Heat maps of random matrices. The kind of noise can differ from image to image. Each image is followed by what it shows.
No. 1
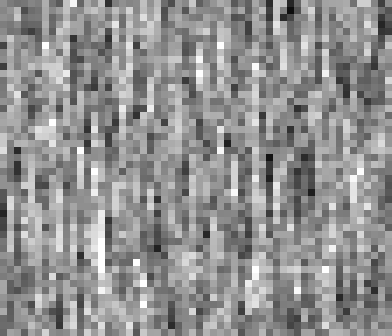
streaked along the columns
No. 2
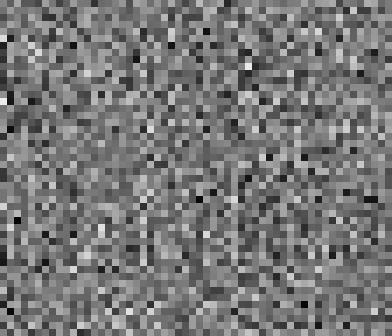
low rank plus noise
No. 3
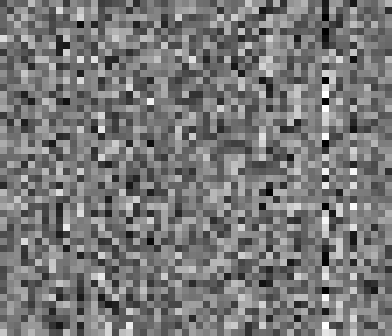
columns of uneven size
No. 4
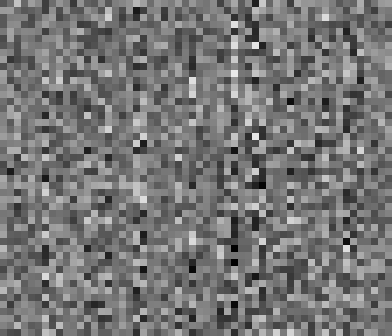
columns of uneven size
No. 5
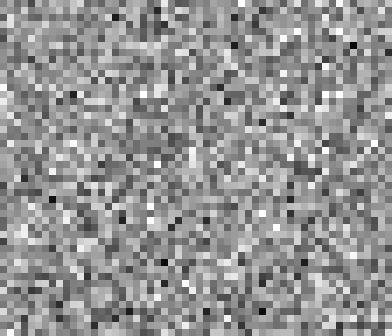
independent entries
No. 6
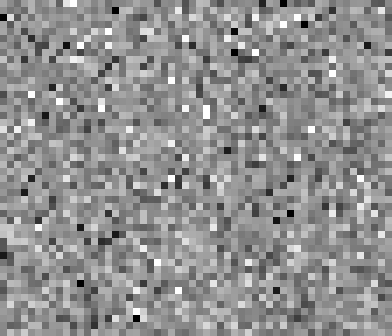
heavy tails
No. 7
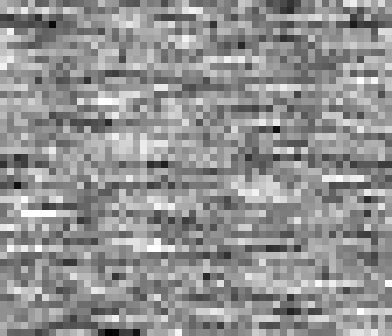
streaked along the rows
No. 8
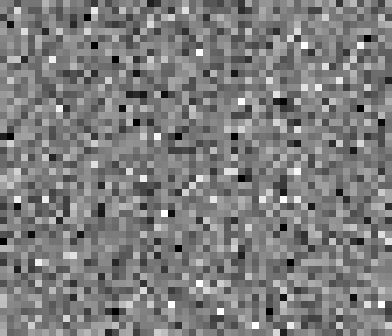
heavy tails
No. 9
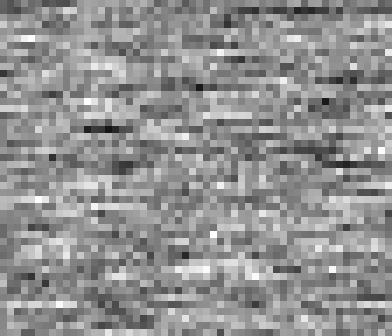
streaked along the rows
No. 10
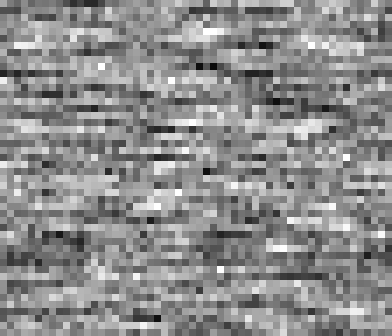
streaked along the rows
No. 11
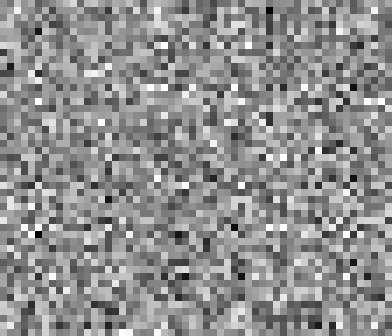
low rank plus noise
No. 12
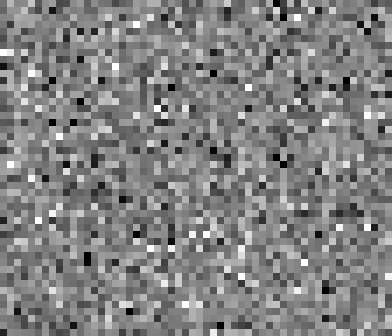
heavy tails
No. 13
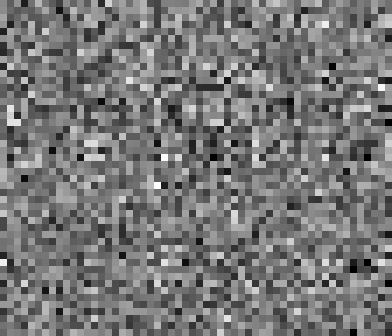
low rank plus noise
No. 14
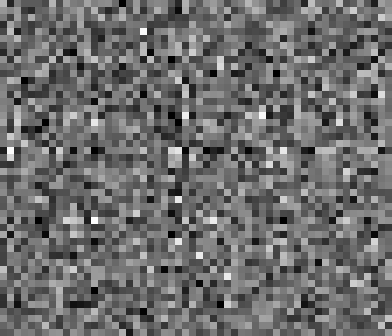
low rank plus noise
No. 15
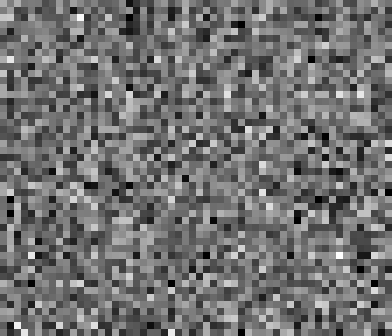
low rank plus noise
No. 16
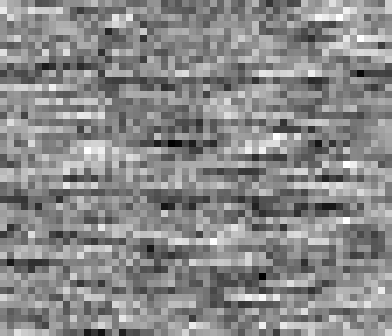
streaked along the rows
